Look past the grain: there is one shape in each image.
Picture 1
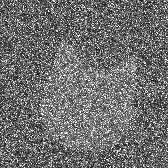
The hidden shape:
cat's head
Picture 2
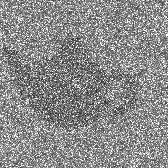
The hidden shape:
teapot
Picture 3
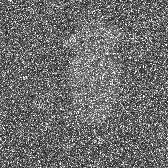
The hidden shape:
footprint
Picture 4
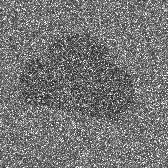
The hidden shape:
cloud
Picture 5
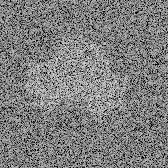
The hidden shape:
car
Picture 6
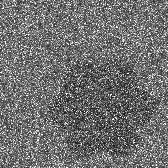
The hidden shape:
flower
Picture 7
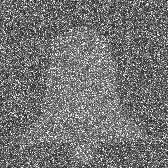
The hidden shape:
bell
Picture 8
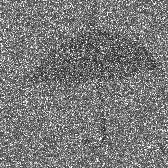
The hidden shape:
umbrella
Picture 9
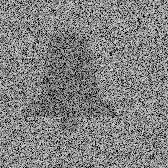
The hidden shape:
bell
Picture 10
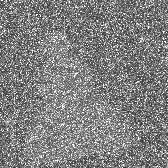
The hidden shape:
chess pawn
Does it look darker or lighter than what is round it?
lighter
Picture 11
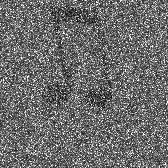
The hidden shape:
pair of musical notes
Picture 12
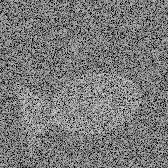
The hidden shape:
fish
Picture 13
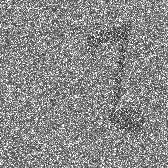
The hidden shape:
musical note
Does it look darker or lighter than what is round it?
darker
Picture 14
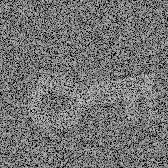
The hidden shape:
key
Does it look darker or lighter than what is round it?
lighter
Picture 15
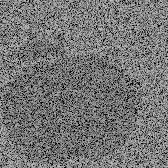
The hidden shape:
apple
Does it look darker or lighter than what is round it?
darker
